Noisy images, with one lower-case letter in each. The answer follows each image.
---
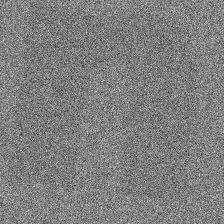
n
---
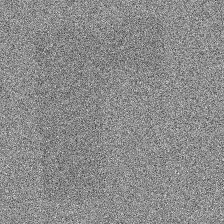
r
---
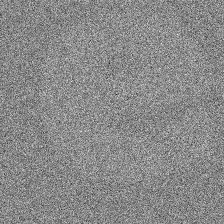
e
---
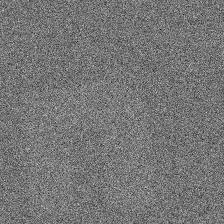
n
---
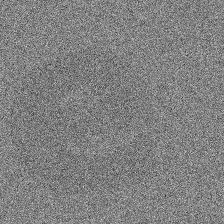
e
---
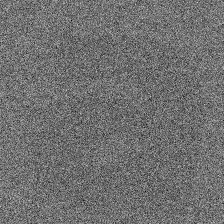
a
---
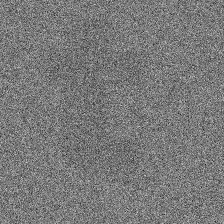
t
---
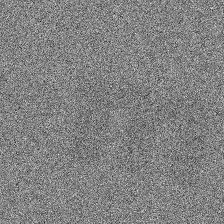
m
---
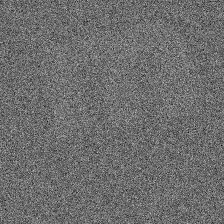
m
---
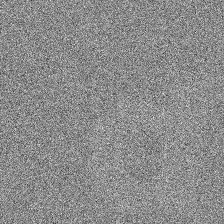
d
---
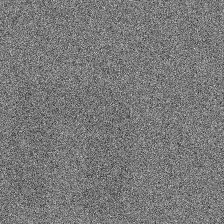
n
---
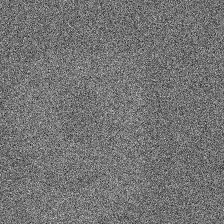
g
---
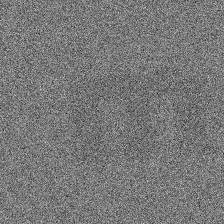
m
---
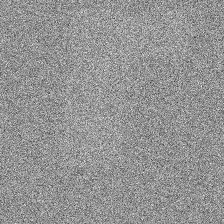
r
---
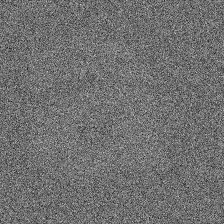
a
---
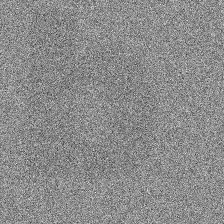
b
